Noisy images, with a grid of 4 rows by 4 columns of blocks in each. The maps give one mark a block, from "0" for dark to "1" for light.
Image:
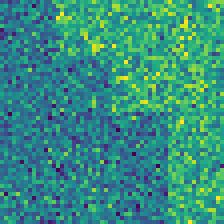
0111
0011
0001
0001
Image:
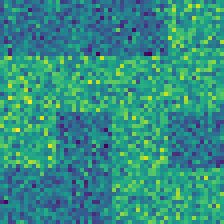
0001
1111
1010
0011
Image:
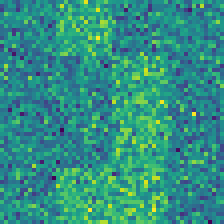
0100
0010
0010
0110
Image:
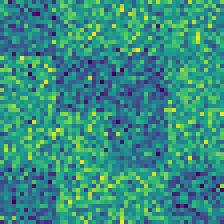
0111
1001
1101
0110
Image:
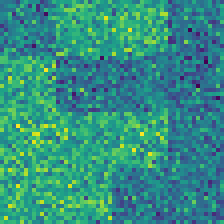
0110
1000
1110
1100
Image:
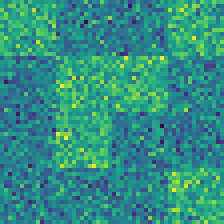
1001
0110
0100
0001
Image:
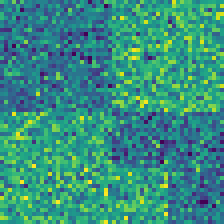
0011
0011
1100
1110
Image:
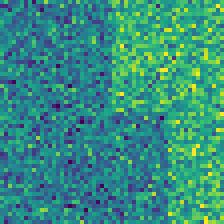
0011
0011
0001
0001
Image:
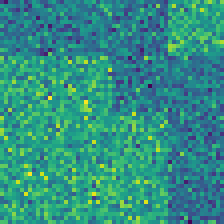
0001
1100
1110
1110
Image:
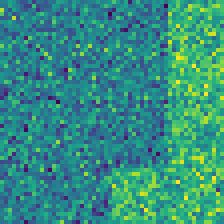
0001
0001
0001
0011
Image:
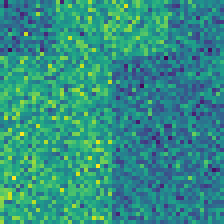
0110
1100
1100
1100
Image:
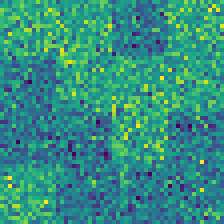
1101
0111
0010
1000
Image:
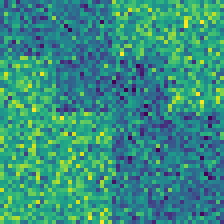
0011
1001
1100
1100
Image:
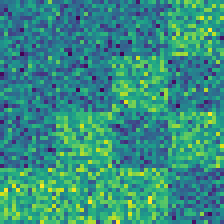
0001
0010
0101
1110
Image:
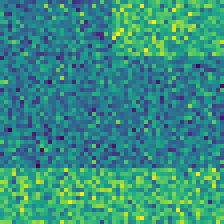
0011
0000
0000
1111
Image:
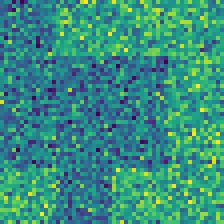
0111
0001
0001
1011
